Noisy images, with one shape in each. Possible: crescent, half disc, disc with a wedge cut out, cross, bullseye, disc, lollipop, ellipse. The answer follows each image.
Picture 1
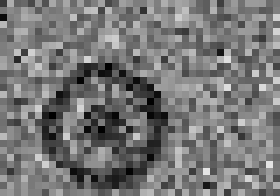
dark bullseye
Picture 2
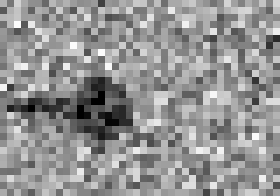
dark lollipop, middle left
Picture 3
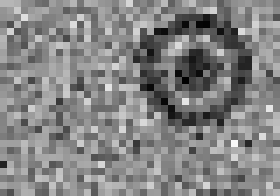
dark bullseye
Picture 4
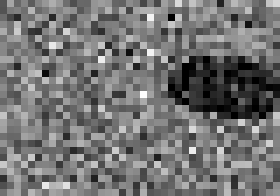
dark ellipse, middle right
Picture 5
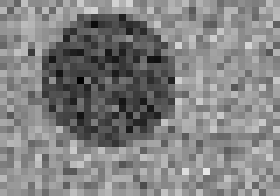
dark disc
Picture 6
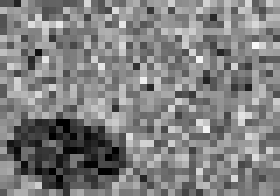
dark ellipse, bottom left
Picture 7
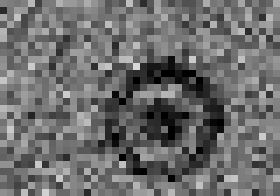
dark bullseye
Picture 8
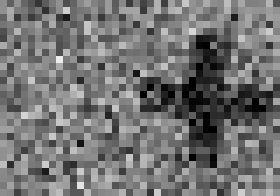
dark cross
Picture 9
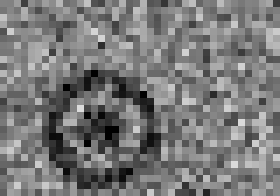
dark bullseye
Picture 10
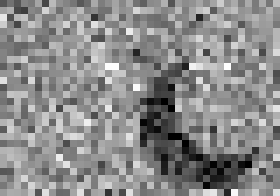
dark crescent
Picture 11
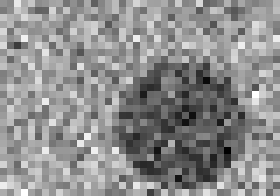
dark disc
